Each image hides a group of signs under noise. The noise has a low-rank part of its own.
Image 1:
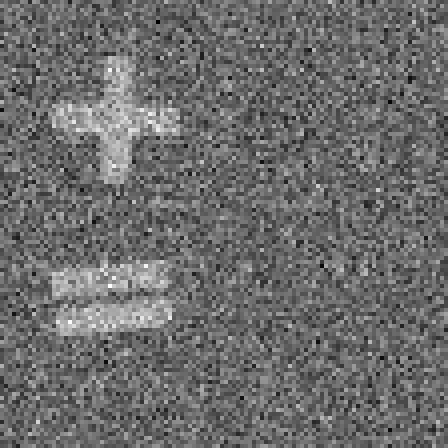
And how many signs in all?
2
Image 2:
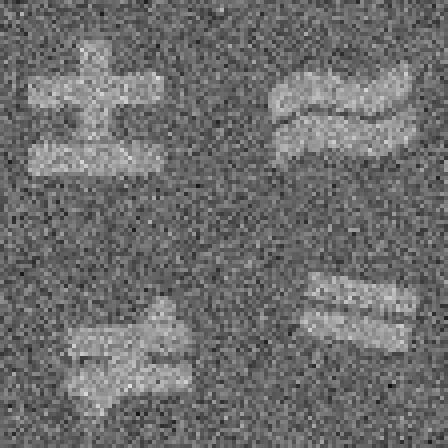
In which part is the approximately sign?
top right
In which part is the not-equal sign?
bottom left
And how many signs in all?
4
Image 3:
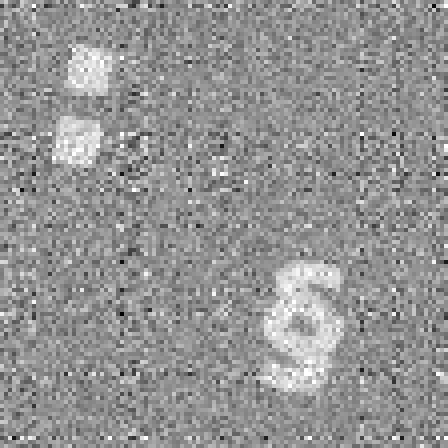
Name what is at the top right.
nothing
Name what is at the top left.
colon
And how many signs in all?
2
